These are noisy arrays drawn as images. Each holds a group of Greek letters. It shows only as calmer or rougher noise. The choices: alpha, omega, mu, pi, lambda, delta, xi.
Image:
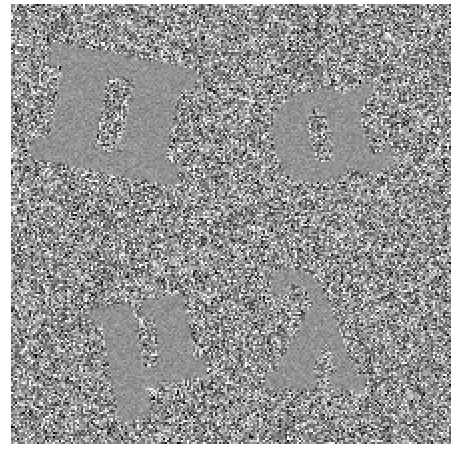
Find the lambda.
bottom right
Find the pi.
top left
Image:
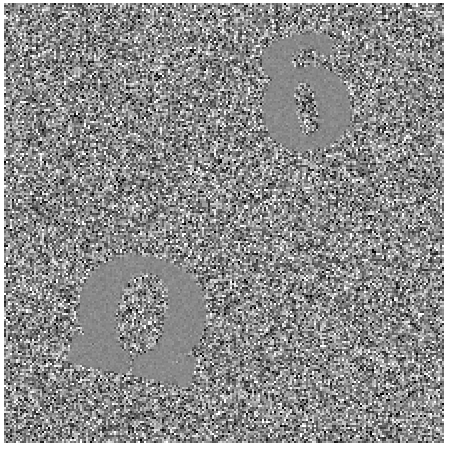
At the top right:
delta
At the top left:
nothing
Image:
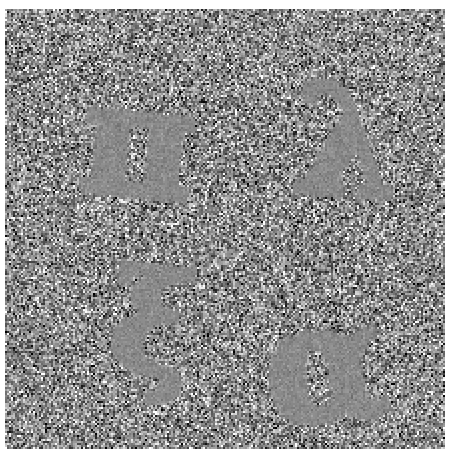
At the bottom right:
alpha
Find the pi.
top left
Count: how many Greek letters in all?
4
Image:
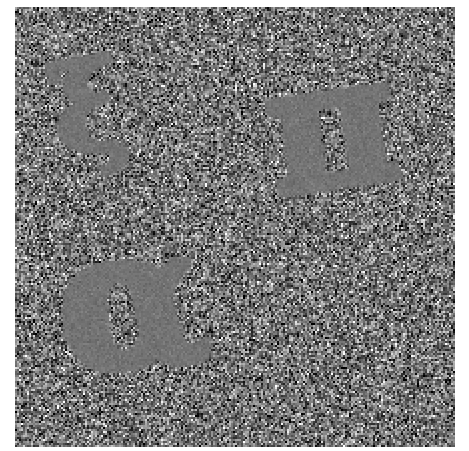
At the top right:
pi
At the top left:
xi
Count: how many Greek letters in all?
3
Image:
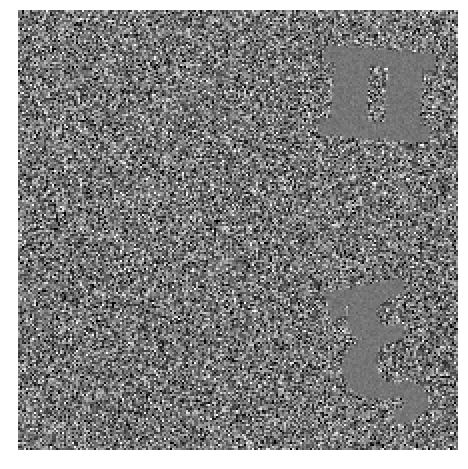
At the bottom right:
xi
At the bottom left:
nothing
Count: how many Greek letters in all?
2
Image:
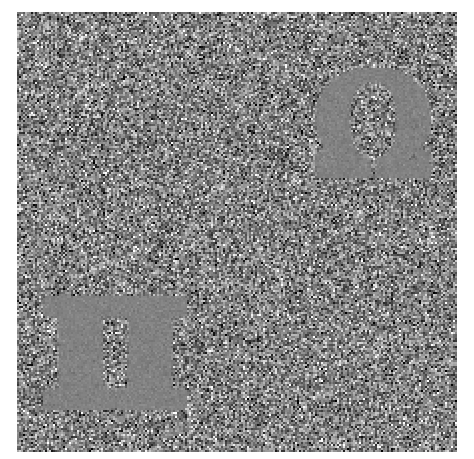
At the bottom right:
nothing
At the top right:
omega
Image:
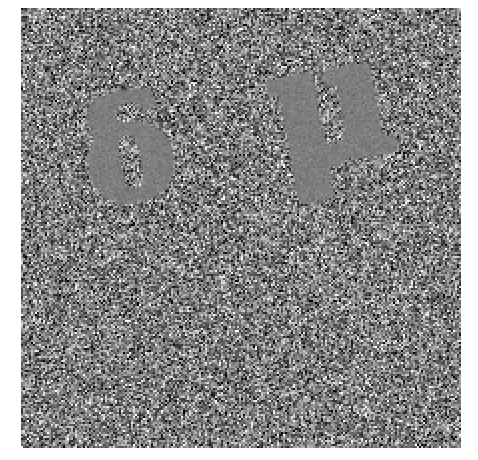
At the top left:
delta
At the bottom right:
nothing
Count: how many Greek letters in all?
2
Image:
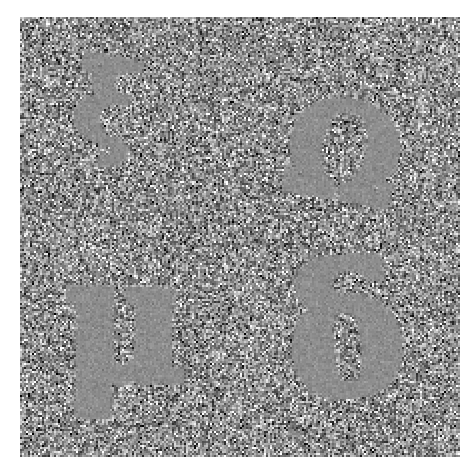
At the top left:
xi
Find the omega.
top right
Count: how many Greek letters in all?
4
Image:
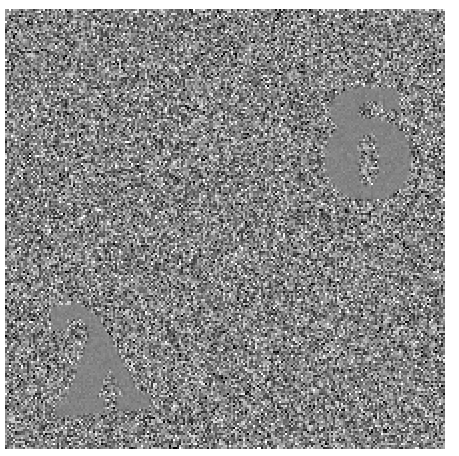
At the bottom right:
nothing
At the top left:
nothing
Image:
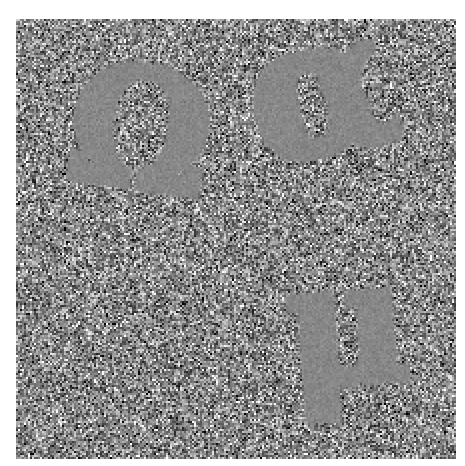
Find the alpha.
top right
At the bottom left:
nothing
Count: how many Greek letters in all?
3
